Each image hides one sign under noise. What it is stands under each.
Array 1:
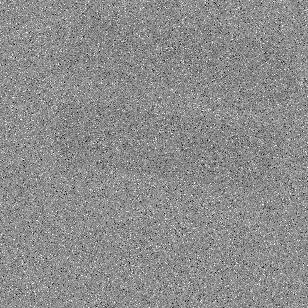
equals sign
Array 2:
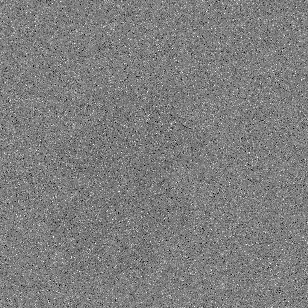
hash sign
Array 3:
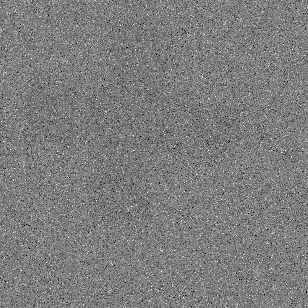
plus sign
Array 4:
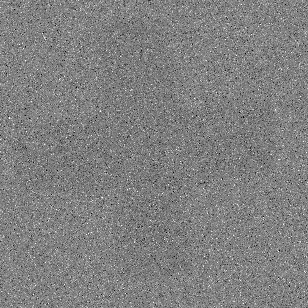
plus sign
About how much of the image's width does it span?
nearly all
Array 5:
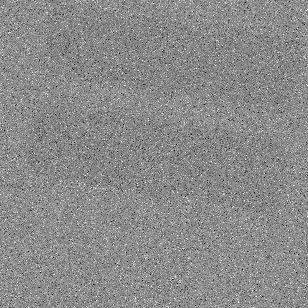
equals sign
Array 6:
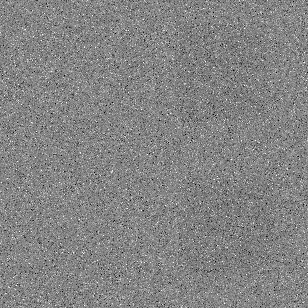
colon
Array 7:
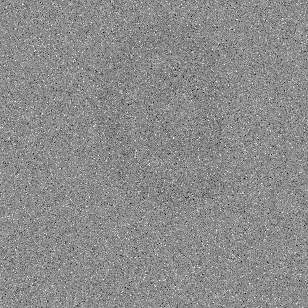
at sign
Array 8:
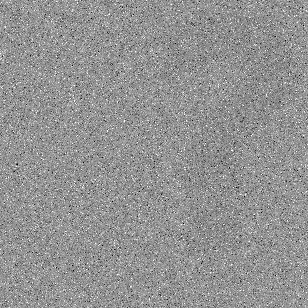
question mark
